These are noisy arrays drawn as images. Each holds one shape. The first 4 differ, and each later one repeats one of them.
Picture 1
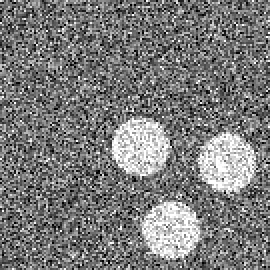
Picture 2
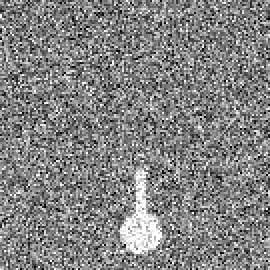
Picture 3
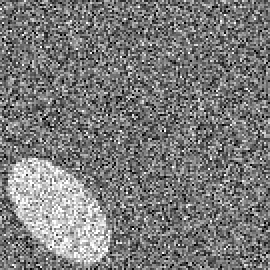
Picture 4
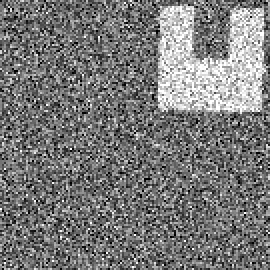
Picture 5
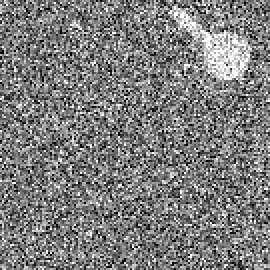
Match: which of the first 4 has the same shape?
2
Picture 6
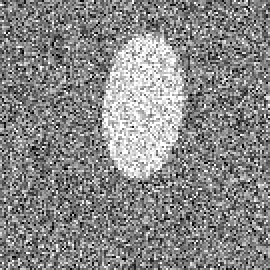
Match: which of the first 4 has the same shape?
3
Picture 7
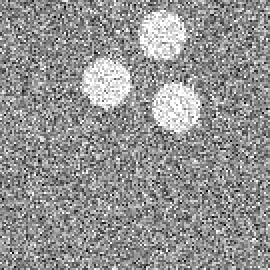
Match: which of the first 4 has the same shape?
1
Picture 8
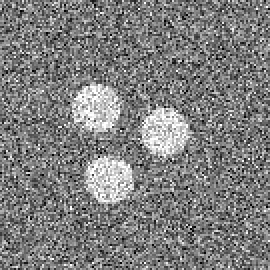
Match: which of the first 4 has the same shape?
1
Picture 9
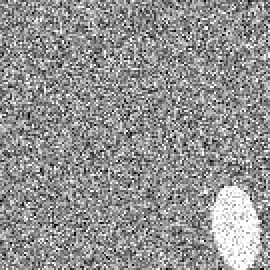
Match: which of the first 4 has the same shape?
3
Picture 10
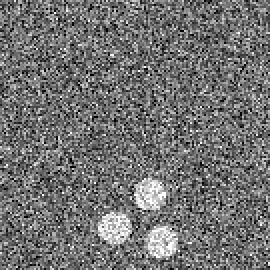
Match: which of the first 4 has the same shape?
1
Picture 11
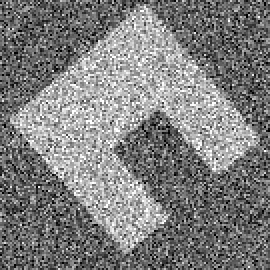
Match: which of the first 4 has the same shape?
4
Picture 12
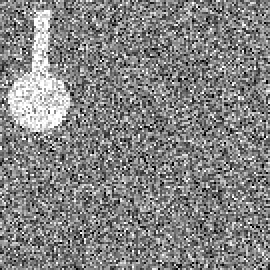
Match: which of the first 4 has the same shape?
2
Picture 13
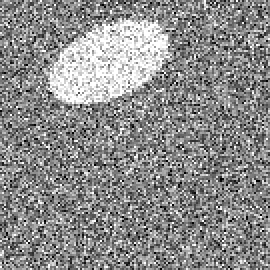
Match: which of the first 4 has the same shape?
3
